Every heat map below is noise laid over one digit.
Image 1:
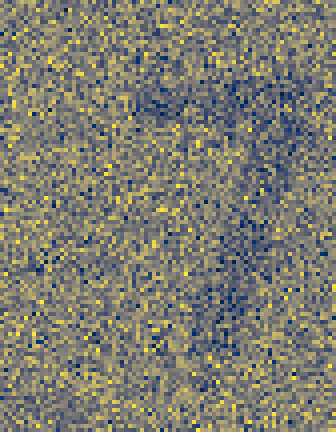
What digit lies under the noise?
7
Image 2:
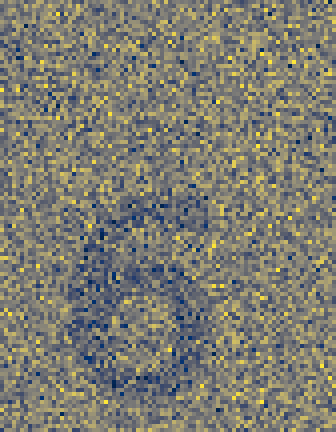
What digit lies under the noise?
6
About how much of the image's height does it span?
half
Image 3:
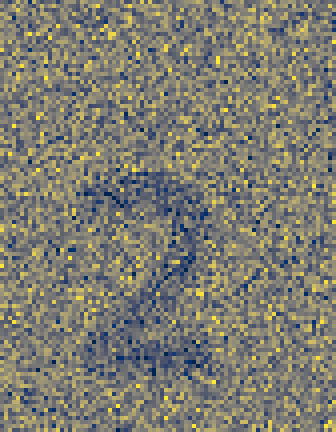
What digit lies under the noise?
2
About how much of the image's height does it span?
half
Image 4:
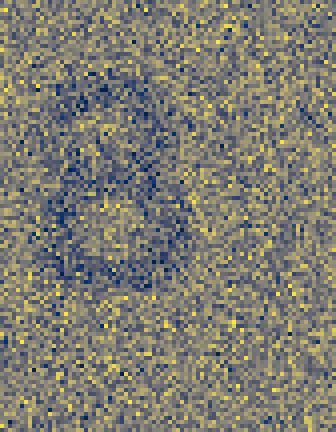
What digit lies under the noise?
8
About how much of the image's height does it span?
half
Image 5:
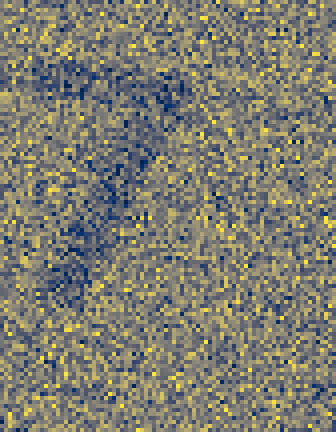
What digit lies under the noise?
7
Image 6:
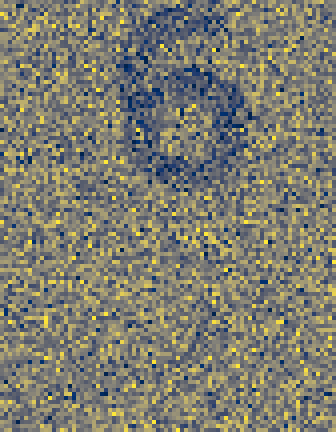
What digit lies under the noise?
6
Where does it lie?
top middle
